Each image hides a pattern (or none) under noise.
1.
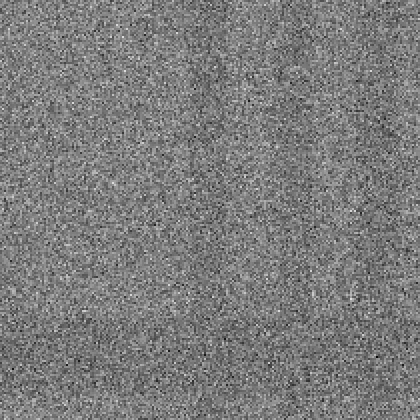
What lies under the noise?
bands of rows crossing bands of columns
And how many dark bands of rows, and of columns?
1 and 3
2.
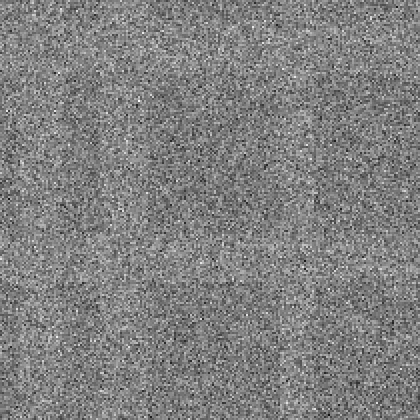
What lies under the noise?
bands of rows crossing bands of columns
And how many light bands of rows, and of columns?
2 and 3
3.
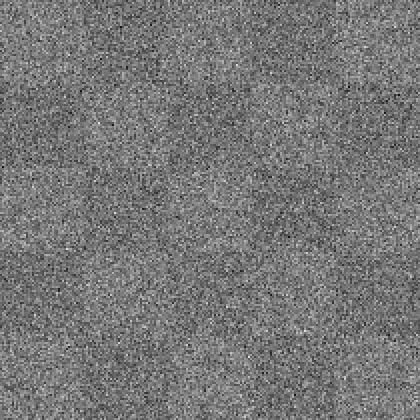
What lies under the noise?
a checkerboard
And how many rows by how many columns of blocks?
5 by 5
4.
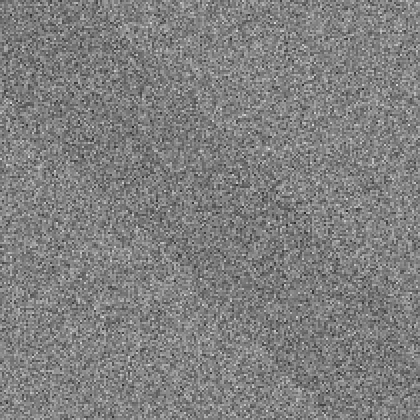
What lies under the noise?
a diagonal band
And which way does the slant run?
top left to bottom right
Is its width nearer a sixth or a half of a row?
a half
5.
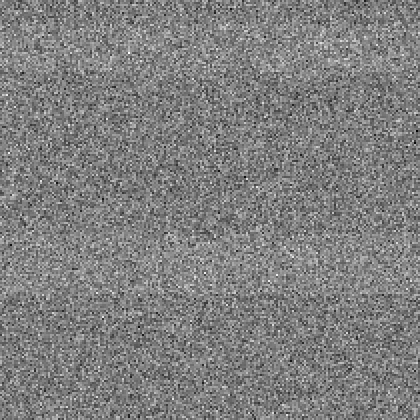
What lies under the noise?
bands of rows
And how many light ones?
2
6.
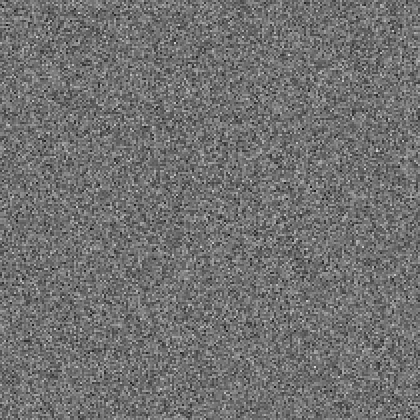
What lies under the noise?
only noise
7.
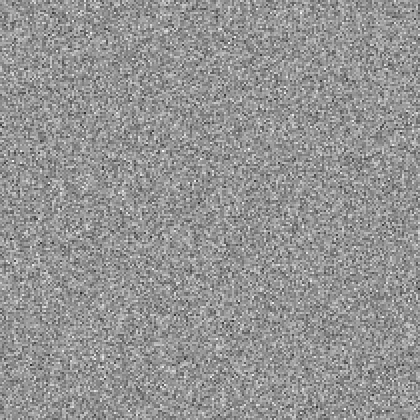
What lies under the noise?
only noise
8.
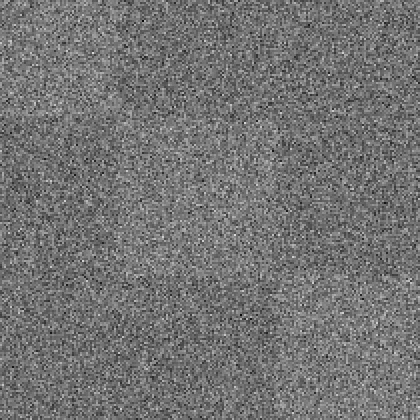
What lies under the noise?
blocks along the diagonal
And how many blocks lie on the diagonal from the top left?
3
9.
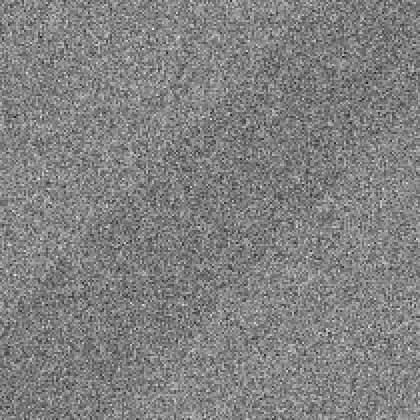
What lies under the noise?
a diagonal band
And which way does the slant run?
bottom left to top right
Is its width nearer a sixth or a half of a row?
a half
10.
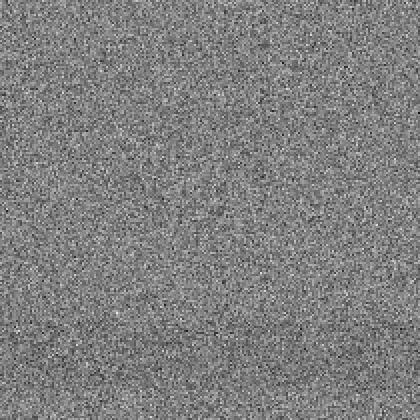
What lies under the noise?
one band of rows
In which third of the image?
bottom
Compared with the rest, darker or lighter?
darker
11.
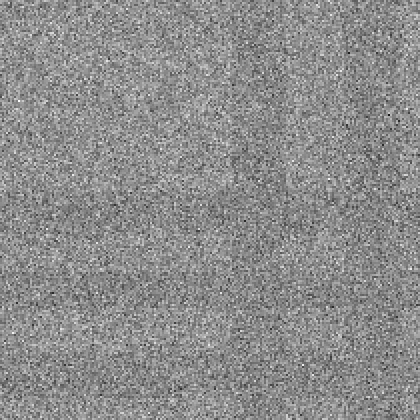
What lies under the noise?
bands of rows crossing bands of columns
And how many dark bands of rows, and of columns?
3 and 2
